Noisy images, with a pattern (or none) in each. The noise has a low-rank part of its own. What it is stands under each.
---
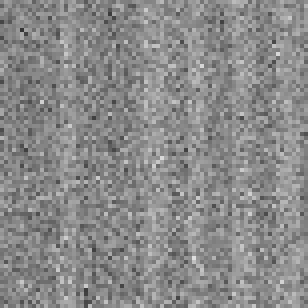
bands of columns
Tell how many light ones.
5
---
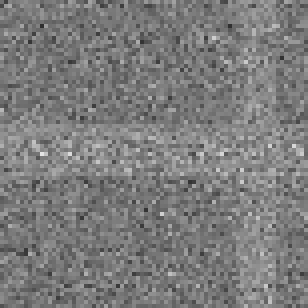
bands of rows crossing bands of columns
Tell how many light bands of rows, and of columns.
1 and 1
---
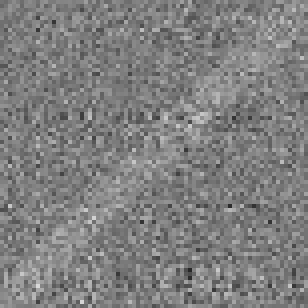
a diagonal band
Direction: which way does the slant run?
bottom left to top right
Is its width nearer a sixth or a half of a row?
a sixth
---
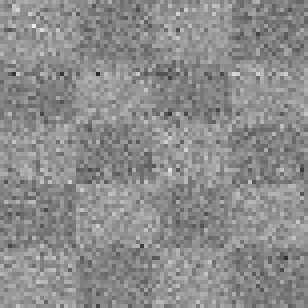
a checkerboard
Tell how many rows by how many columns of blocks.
5 by 4
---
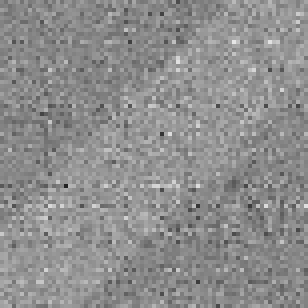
a diagonal band
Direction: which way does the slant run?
bottom left to top right
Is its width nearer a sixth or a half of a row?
a half
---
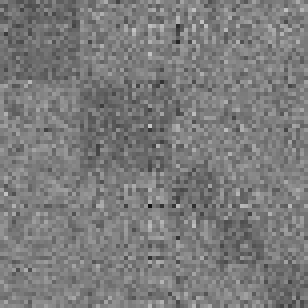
blocks along the diagonal
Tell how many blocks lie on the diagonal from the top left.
5
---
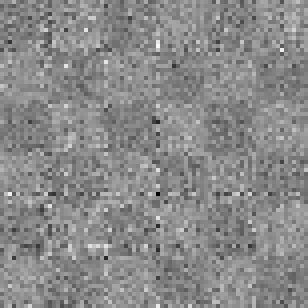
a checkerboard
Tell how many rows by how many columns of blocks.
6 by 6
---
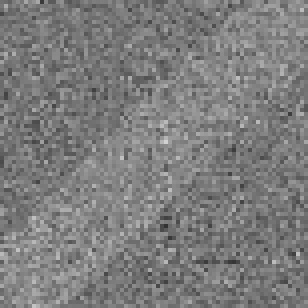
a diagonal band
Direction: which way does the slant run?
bottom left to top right
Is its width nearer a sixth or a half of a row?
a half
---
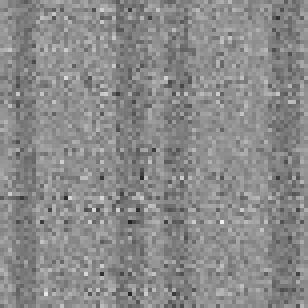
bands of columns
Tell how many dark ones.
4
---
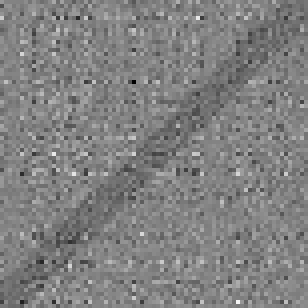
a diagonal band
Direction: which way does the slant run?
bottom left to top right
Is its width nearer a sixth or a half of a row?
a sixth
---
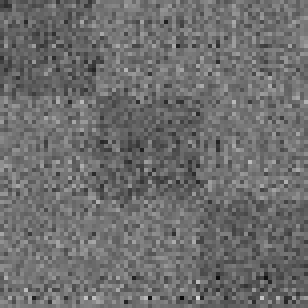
blocks along the diagonal
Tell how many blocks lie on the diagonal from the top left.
3
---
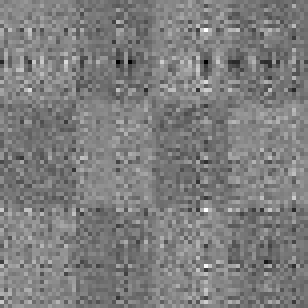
a checkerboard
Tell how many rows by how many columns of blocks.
3 by 4
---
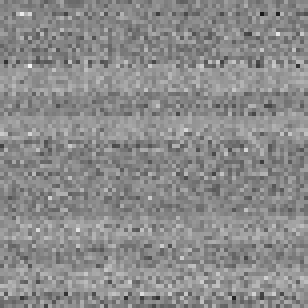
bands of rows
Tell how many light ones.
4
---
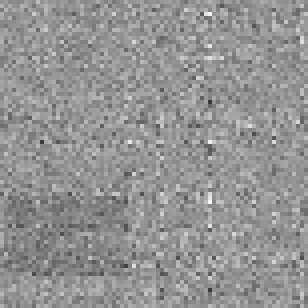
one block
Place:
bottom left
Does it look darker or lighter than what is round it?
darker
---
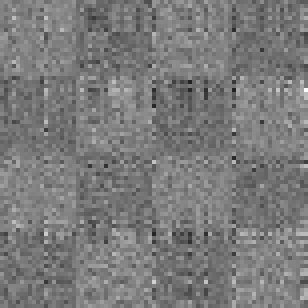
a checkerboard
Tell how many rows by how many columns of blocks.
4 by 4
